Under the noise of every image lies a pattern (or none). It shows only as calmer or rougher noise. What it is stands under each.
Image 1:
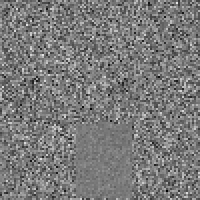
one block
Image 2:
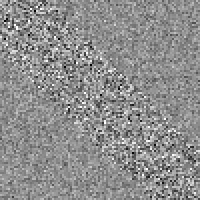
a diagonal band
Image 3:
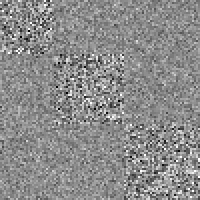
blocks along the diagonal
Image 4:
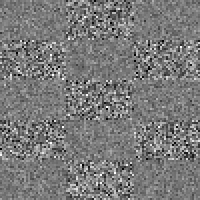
a checkerboard
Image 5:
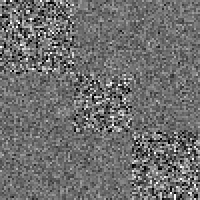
blocks along the diagonal
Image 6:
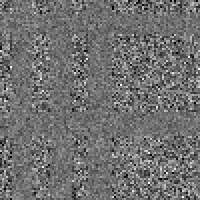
bands of rows crossing bands of columns
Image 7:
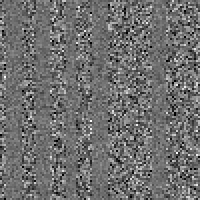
bands of columns
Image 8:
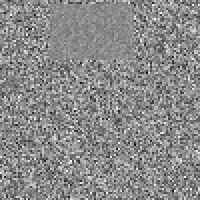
one block
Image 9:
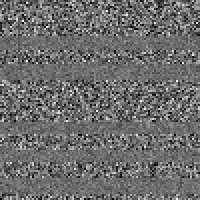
bands of rows
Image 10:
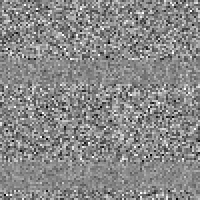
bands of rows
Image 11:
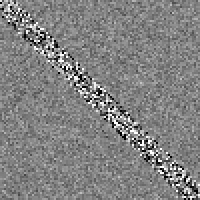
a diagonal band
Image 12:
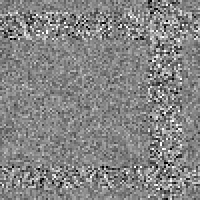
bands of rows crossing bands of columns
